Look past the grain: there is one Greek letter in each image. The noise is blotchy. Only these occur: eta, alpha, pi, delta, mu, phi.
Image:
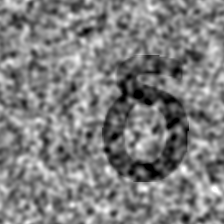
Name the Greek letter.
delta
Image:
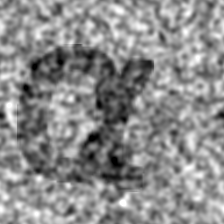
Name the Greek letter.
alpha
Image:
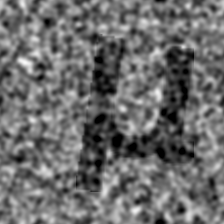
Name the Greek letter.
mu
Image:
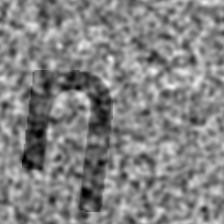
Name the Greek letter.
eta
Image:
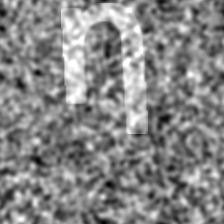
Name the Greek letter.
eta
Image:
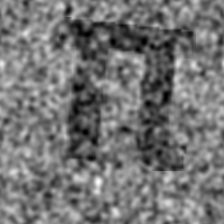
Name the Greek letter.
pi
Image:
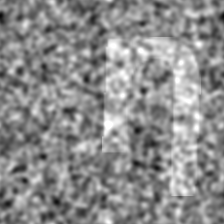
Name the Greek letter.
eta
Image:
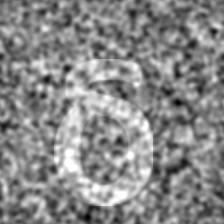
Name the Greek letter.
delta
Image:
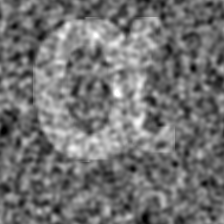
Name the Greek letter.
alpha
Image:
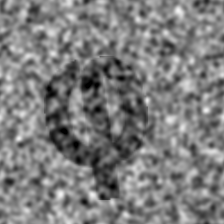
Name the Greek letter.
phi
